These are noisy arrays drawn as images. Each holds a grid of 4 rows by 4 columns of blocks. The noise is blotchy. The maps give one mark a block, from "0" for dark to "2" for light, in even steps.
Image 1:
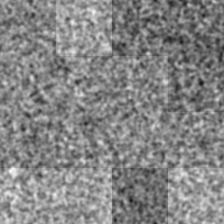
1 2 0 0
1 1 1 0
1 1 1 1
2 2 0 2
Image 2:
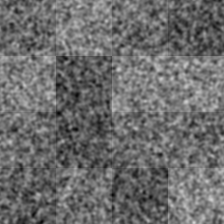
1 2 1 0
2 0 2 2
1 0 1 1
0 1 0 2
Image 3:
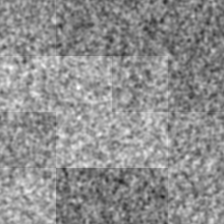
1 0 0 0
2 2 1 0
1 2 2 1
2 0 0 1
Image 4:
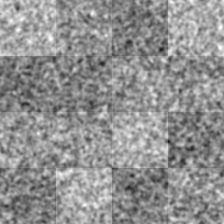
2 1 0 2
0 0 1 1
1 1 2 0
0 2 0 1
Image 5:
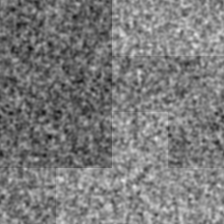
0 0 2 2
0 0 1 1
0 0 2 1
1 2 2 2
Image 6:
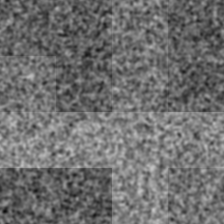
0 0 1 0
1 0 1 0
2 2 2 2
0 0 2 1
